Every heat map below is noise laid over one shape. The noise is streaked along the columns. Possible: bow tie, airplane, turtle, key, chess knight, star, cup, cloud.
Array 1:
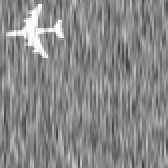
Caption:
light airplane, top left
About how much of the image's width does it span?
a third
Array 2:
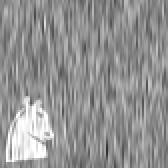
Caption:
light chess knight, bottom left
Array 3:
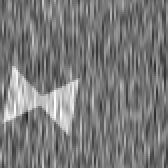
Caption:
light bow tie
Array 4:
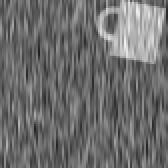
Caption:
light cup, top right
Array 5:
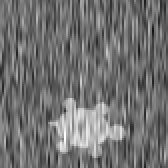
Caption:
light turtle
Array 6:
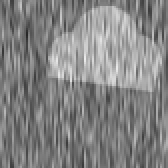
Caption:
light cloud
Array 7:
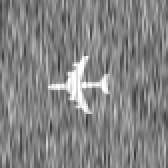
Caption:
light airplane, centre
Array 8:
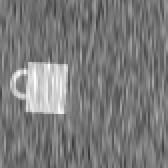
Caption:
light cup, middle left
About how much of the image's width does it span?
a third
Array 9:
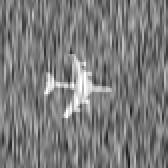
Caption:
light airplane, centre
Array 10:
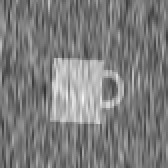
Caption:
light cup, centre
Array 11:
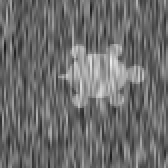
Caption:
light turtle
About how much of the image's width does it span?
half
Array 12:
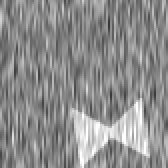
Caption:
light bow tie
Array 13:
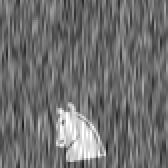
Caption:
light chess knight, bottom middle
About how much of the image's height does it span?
a third
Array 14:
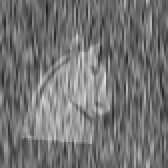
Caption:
light chess knight
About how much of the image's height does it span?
two thirds
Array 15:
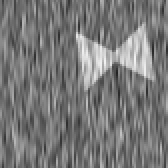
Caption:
light bow tie
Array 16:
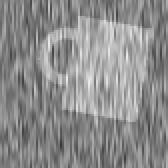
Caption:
light cup
